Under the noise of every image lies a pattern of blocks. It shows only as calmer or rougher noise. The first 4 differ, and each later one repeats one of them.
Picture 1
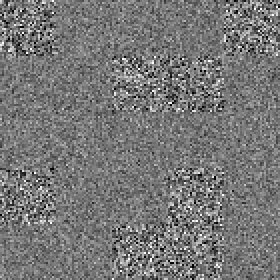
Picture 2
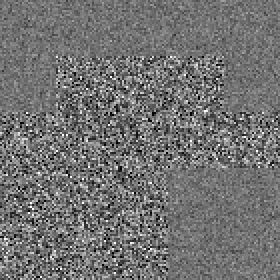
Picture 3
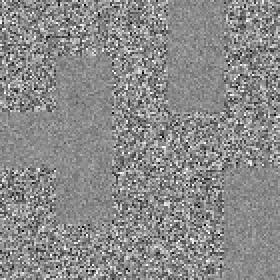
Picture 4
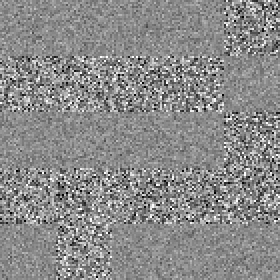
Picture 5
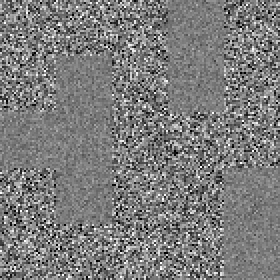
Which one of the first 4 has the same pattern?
3
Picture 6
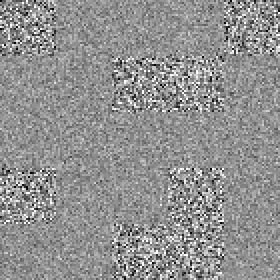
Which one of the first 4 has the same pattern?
1
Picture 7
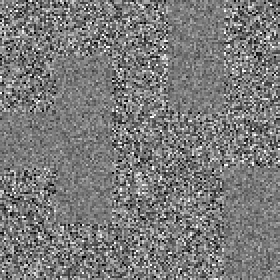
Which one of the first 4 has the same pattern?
3
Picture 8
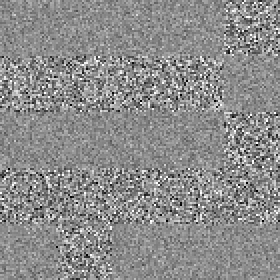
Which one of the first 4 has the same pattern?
4
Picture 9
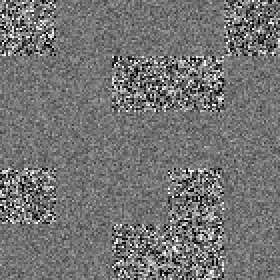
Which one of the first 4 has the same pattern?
1
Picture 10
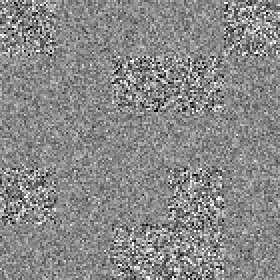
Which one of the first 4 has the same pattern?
1
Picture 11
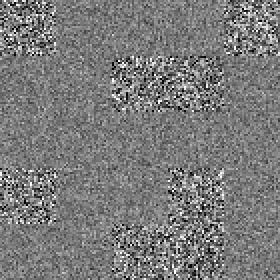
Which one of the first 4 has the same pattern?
1
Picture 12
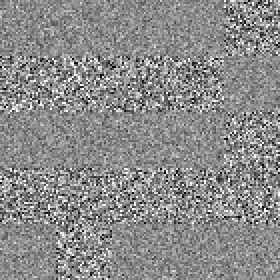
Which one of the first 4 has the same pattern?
4
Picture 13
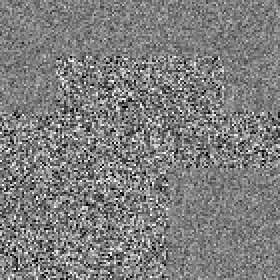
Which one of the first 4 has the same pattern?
2
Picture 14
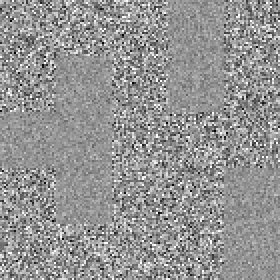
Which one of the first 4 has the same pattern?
3
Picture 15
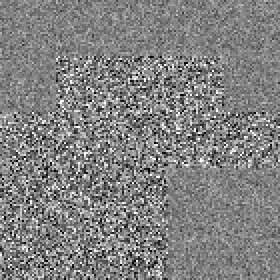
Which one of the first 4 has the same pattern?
2
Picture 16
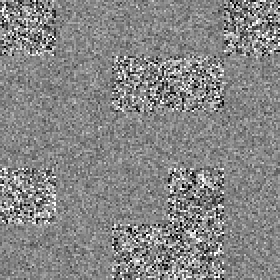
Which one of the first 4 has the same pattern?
1
